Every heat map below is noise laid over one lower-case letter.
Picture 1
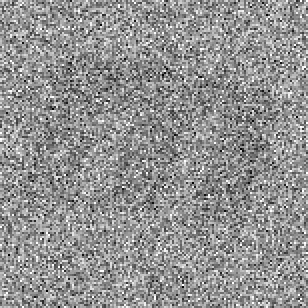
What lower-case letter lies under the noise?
m
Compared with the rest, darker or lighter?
darker
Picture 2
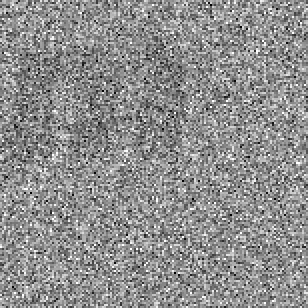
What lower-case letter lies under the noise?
m
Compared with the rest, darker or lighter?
darker
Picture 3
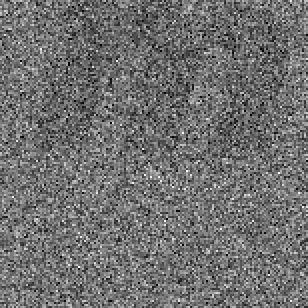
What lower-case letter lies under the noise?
m
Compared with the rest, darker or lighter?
darker
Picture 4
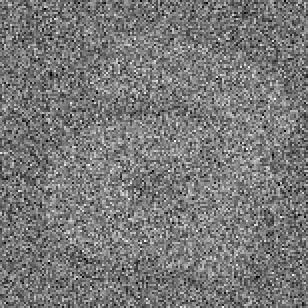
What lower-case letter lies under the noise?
a
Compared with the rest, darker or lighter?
lighter
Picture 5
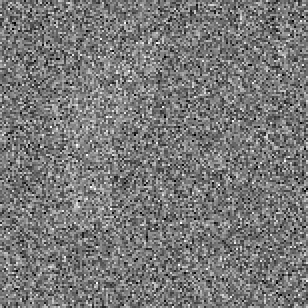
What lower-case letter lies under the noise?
f
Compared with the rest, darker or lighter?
lighter
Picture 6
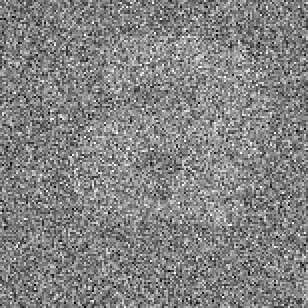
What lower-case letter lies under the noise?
a
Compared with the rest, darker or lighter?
lighter
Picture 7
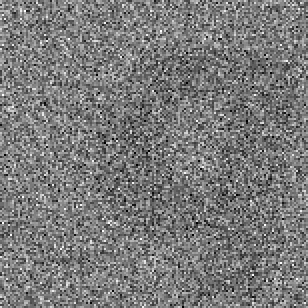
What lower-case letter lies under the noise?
q
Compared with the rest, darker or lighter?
darker
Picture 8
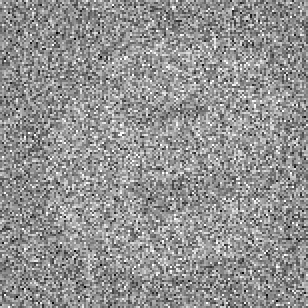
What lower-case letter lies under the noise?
e
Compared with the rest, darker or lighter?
lighter
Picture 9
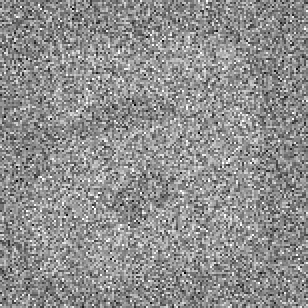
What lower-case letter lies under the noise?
a
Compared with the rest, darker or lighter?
lighter
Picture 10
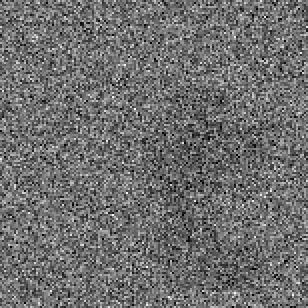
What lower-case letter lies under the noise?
t
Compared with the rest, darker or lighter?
darker
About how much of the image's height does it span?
two thirds
